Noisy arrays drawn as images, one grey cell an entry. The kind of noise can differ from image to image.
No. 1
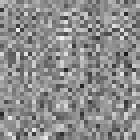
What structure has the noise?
low rank plus noise
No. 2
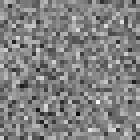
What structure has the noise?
independent entries
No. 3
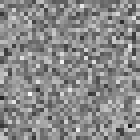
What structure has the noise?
independent entries
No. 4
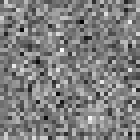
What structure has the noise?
independent entries
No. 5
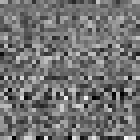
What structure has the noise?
rows of uneven size
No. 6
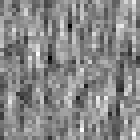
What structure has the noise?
streaked along the columns
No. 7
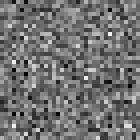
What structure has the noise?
low rank plus noise
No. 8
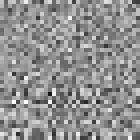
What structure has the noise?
low rank plus noise
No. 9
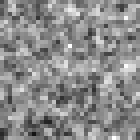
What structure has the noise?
blotchy
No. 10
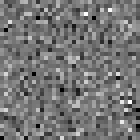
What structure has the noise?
heavy tails
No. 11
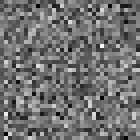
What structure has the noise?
low rank plus noise
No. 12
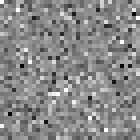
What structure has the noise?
heavy tails
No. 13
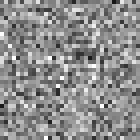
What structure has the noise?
low rank plus noise
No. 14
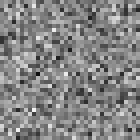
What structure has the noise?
independent entries
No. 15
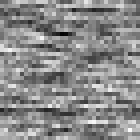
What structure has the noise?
streaked along the rows
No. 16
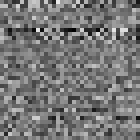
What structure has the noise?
rows of uneven size
